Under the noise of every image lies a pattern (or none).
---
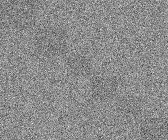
blocks along the diagonal
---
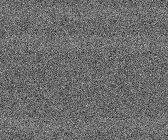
bands of rows
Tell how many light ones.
3
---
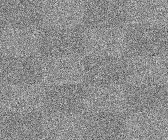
a checkerboard
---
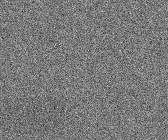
one block
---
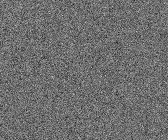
only noise
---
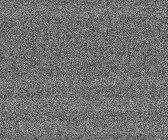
bands of rows
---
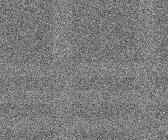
bands of rows crossing bands of columns
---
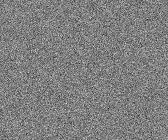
only noise
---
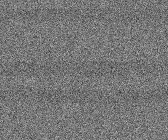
bands of rows
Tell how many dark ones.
3
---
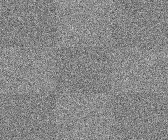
a checkerboard
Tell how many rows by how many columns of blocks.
3 by 3
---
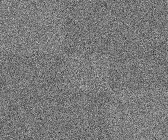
blocks along the diagonal
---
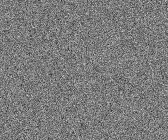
only noise
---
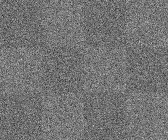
a checkerboard
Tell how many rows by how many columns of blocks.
3 by 4
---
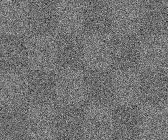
a checkerboard
